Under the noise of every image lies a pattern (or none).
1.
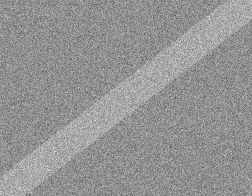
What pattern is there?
a diagonal band
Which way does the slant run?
bottom left to top right
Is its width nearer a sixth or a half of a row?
a sixth
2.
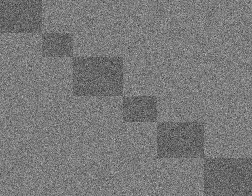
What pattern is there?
blocks along the diagonal
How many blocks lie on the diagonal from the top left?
6
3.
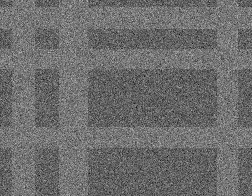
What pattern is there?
bands of rows crossing bands of columns
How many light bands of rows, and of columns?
3 and 3
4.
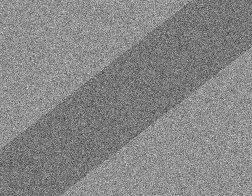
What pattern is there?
a diagonal band
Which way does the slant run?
bottom left to top right
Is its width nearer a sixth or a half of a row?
a half
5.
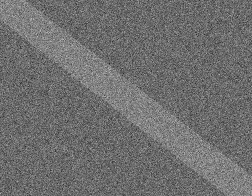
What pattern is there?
a diagonal band
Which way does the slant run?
top left to bottom right
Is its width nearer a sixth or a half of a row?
a sixth
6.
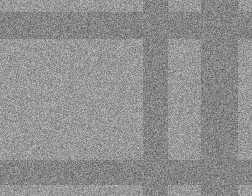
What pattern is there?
bands of rows crossing bands of columns
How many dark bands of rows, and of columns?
2 and 2
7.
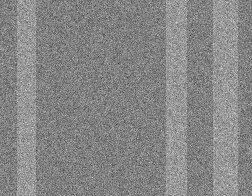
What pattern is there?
bands of columns
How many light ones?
3
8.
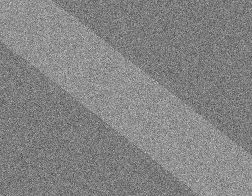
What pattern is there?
a diagonal band
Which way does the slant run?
top left to bottom right
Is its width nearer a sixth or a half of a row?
a half
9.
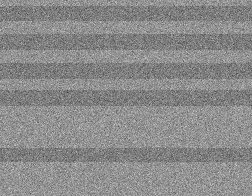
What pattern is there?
bands of rows
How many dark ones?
5
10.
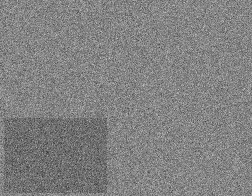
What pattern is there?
one block
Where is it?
bottom left
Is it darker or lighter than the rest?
darker
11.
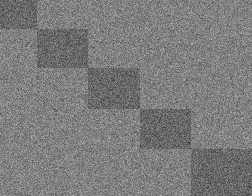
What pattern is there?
blocks along the diagonal
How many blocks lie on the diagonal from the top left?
5
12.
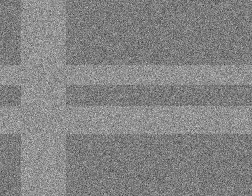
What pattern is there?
bands of rows crossing bands of columns
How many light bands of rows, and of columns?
2 and 1
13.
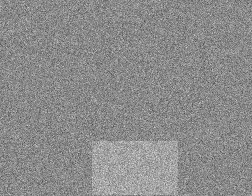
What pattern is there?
one block
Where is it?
bottom middle
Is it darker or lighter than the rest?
lighter
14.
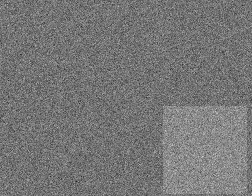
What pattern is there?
one block
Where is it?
bottom right
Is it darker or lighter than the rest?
lighter
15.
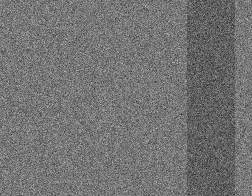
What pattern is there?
one band of columns
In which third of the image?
right
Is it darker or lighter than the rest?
darker
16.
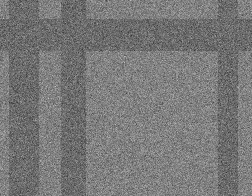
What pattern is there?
bands of rows crossing bands of columns
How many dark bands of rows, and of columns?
1 and 3
